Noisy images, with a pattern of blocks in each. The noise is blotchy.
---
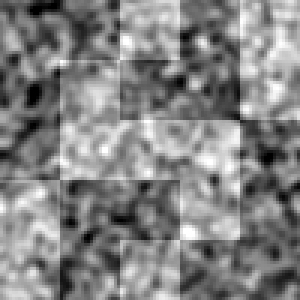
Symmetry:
the same after a half turn
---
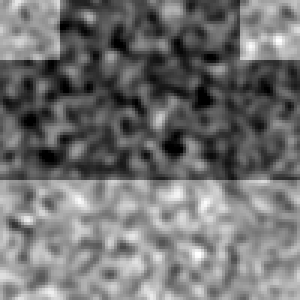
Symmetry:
left and right mirror each other
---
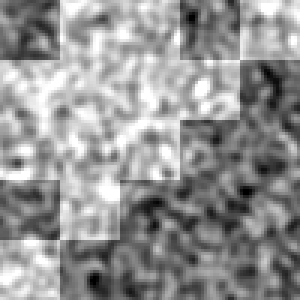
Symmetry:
mirrored about the diagonal from the top left
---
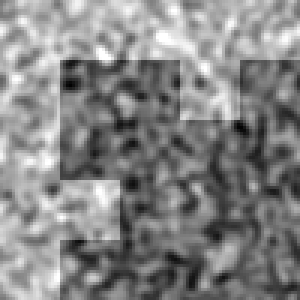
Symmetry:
mirrored about the diagonal from the top left
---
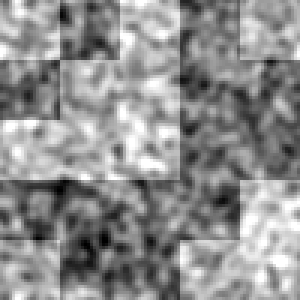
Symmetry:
mirrored about the diagonal from the top left
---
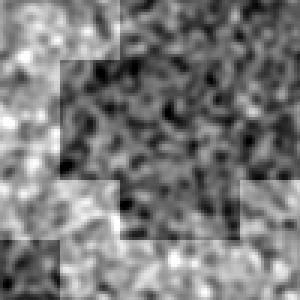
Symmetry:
mirrored about the diagonal from the bottom left
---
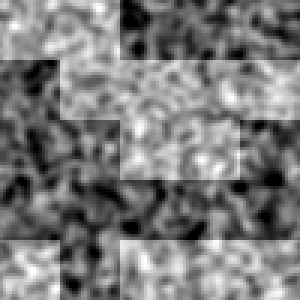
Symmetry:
no symmetry
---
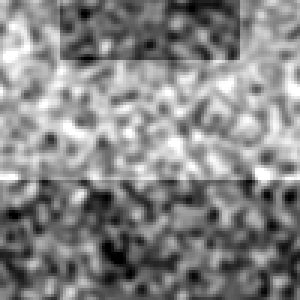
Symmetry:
left and right mirror each other
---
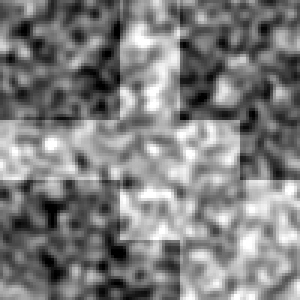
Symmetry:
mirrored about the diagonal from the top left
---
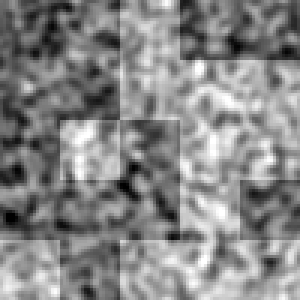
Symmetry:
no symmetry
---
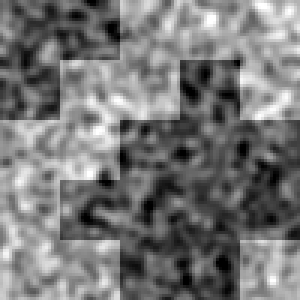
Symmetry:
mirrored about the diagonal from the top left
